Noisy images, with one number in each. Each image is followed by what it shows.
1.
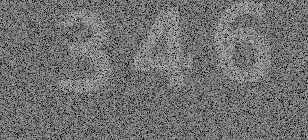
346
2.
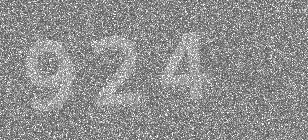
924
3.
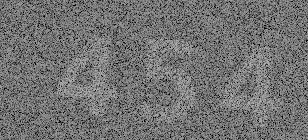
454
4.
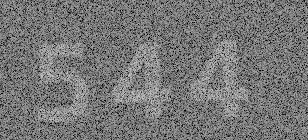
544
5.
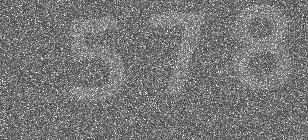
578
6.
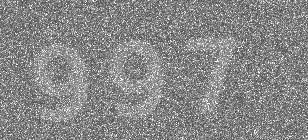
997
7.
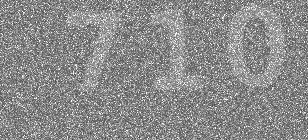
710
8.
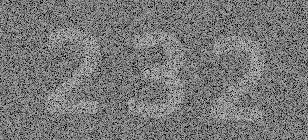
232
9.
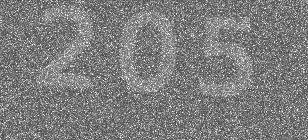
205
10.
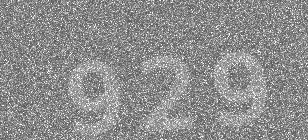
929
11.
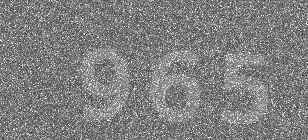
965
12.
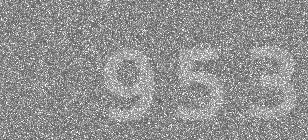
953
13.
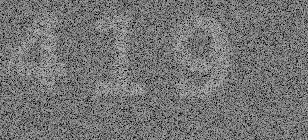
419
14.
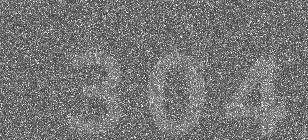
304
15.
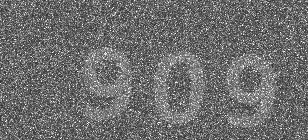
909
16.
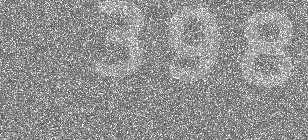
398
